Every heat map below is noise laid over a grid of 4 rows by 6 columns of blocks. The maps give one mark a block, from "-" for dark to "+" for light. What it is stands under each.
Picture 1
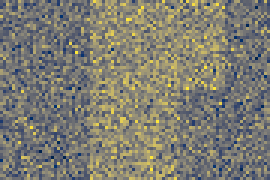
- - + + + -
- - + + + -
- - + + - -
- - + + - -
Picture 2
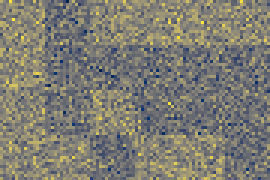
+ - + + + +
+ - - - - -
+ - + - - -
+ + - + + -
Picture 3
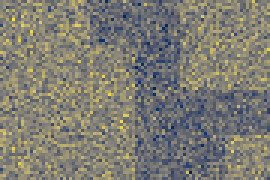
+ + - - + +
+ + + - + +
+ + + - - -
+ + + - - +
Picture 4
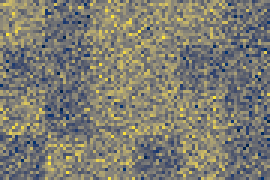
+ - + + + -
- - + + - -
+ - + + + -
- + + - + -
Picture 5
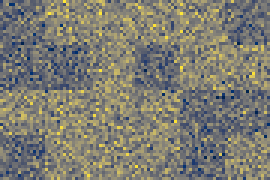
- + + + + -
- - + - + +
+ + + + - -
- + + + - +
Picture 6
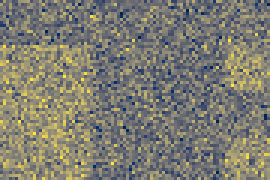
- - - - - -
+ + - - - +
+ + - - - -
+ + - - - +
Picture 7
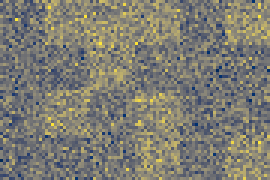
- + + + - +
- - + - - -
- + - + - -
- - - + - +
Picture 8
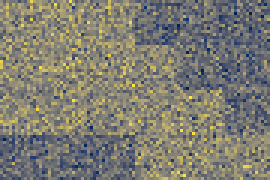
+ + + - - -
+ + + + - -
+ + + + + -
- - - + + +
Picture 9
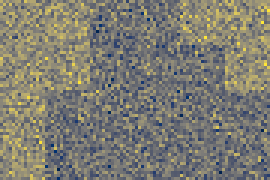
+ + - - + +
+ + - - - +
+ - - - - -
+ - - - - -
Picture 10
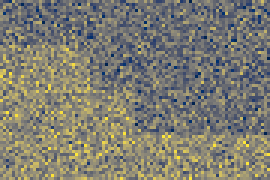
- - - - - -
+ + - - - -
+ + + - - -
+ + + + + +
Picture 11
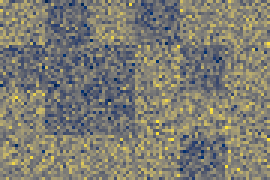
+ - + - + +
- - - + - +
+ - - + + +
+ + + + - +
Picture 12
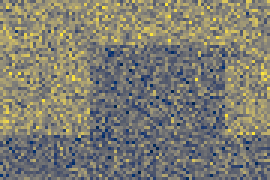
+ + + + + +
+ + - - - +
+ + - - - +
- - - - - -
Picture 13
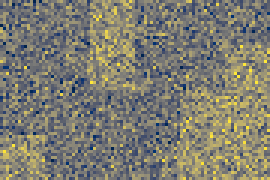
- - + - - -
- - + - - +
- - - - + +
+ - - - + +
